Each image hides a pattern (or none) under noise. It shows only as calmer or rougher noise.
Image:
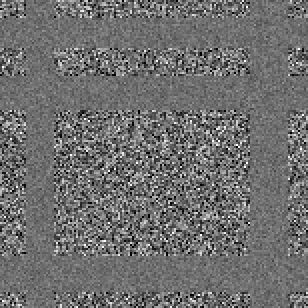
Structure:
bands of rows crossing bands of columns
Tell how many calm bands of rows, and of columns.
3 and 2
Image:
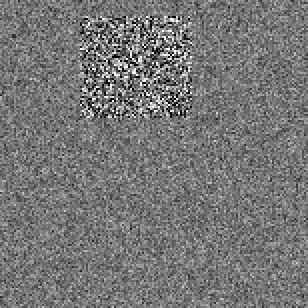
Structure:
one block
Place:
top middle
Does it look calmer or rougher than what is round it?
rougher
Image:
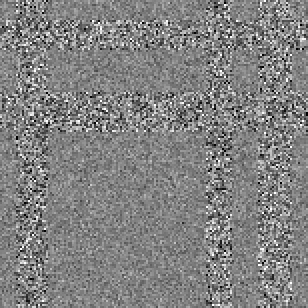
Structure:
bands of rows crossing bands of columns
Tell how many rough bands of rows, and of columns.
2 and 3
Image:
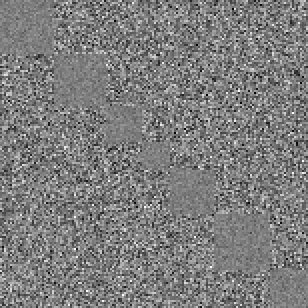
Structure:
blocks along the diagonal
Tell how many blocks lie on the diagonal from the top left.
7
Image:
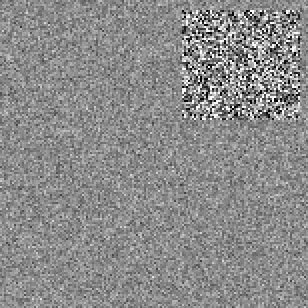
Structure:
one block
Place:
top right
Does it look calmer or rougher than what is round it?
rougher
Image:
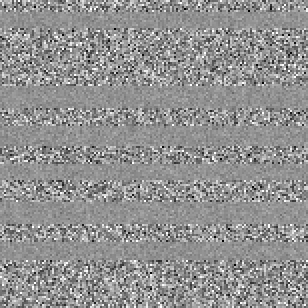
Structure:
bands of rows
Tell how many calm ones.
6
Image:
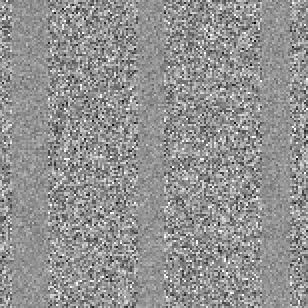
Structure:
bands of columns
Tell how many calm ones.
3
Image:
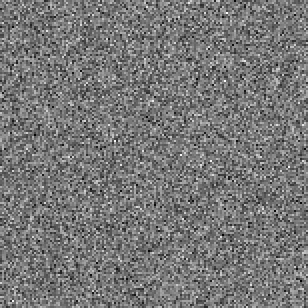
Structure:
only noise
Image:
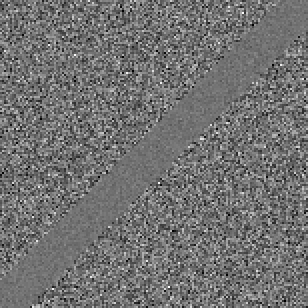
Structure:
a diagonal band
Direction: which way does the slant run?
bottom left to top right
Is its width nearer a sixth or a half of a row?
a sixth
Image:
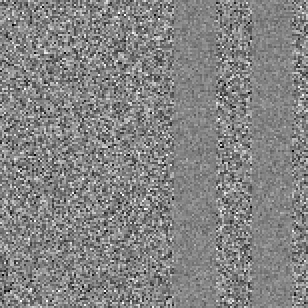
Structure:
bands of columns
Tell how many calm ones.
2
